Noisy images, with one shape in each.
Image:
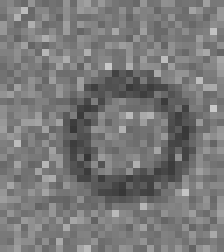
ring
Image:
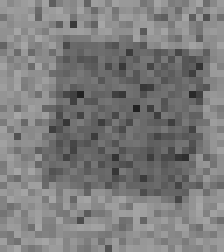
square
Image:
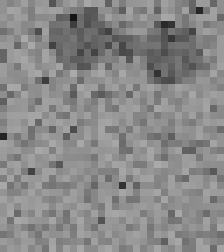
dumbbell
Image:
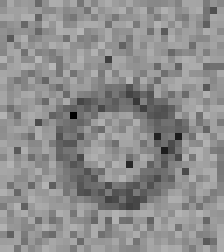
ring
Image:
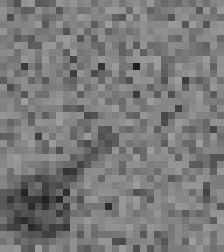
lollipop
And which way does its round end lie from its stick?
down and left
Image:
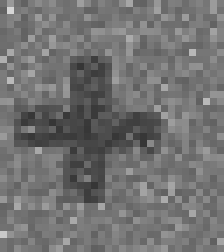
cross
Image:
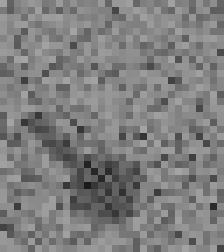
lollipop
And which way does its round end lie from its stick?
down and right
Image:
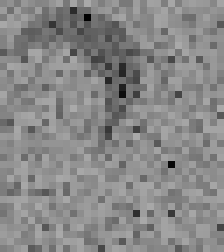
crescent
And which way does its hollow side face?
down and left
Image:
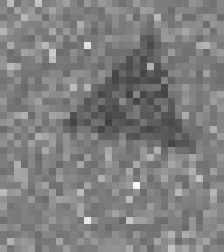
triangle
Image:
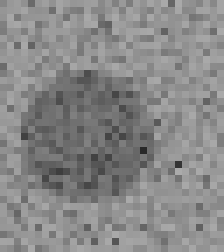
disc
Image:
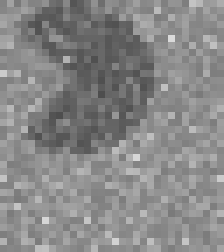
disc with a wedge cut out
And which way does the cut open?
left
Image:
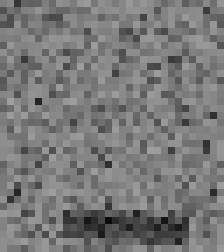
bar
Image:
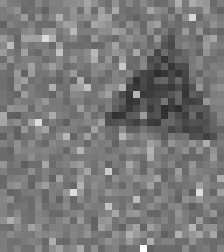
triangle
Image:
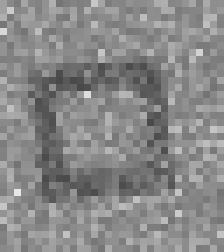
square frame
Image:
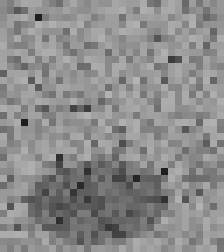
ellipse
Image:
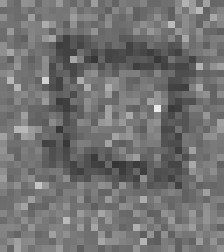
square frame
